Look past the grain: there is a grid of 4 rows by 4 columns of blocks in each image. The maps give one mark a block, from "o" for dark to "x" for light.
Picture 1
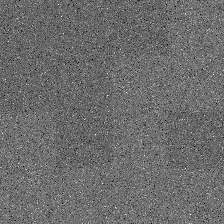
o o o x
o o x x
x o x o
x x x x
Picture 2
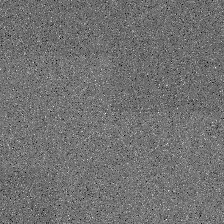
o o o o
x x o o
x x x x
o x x x
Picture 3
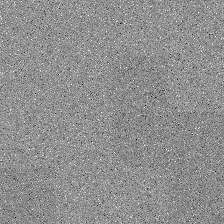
x x x x
x x o x
x x o o
o x x o
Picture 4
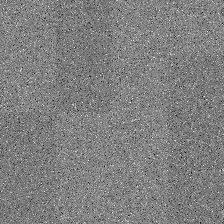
x o x x
x o x o
o x x o
o x x o
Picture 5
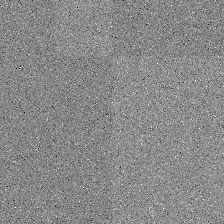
o x o o
o o x x
o o x x
o o x x
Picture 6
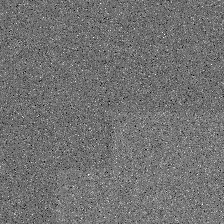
o o o o
o o o o
o o x x
o x x x
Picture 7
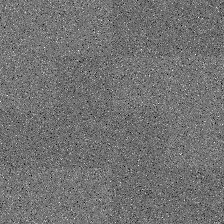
x x o o
x o x x
o o o x
x x o o
